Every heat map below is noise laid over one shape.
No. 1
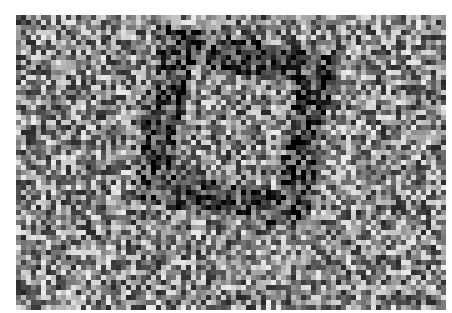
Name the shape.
square frame
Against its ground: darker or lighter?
darker
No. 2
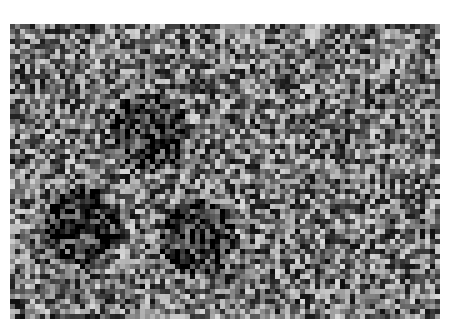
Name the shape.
three dots
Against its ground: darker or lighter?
darker
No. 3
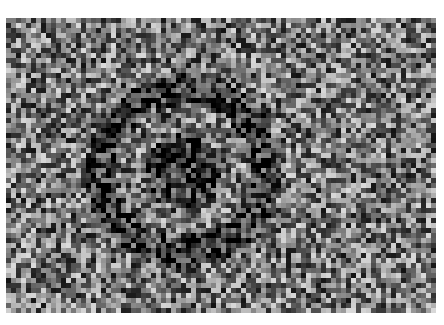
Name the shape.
bullseye
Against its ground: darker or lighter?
darker
